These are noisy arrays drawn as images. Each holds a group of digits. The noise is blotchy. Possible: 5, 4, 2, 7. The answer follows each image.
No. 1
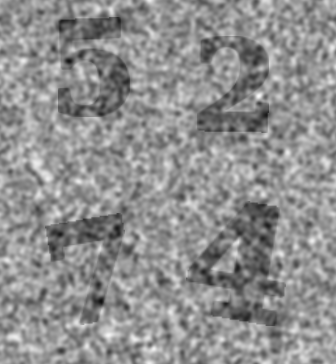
top left: dark 5; top right: dark 2; bottom left: dark 7; bottom right: dark 4
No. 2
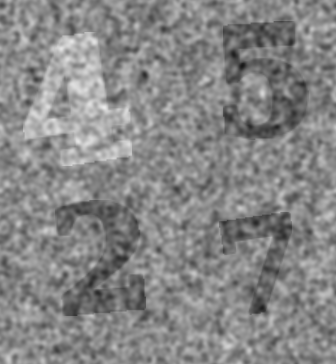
top left: light 4; top right: dark 5; bottom left: dark 2; bottom right: dark 7
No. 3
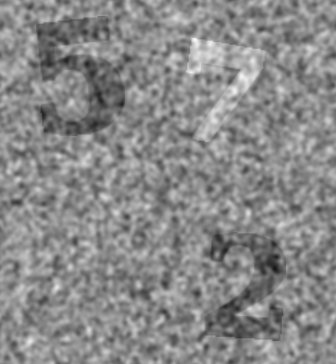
top left: dark 5; top right: light 7; bottom right: dark 2
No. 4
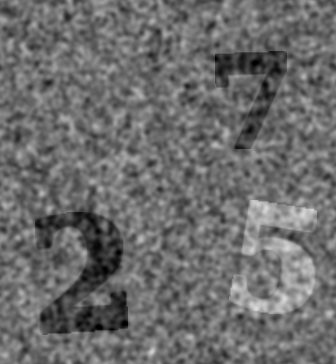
top right: dark 7; bottom left: dark 2; bottom right: light 5
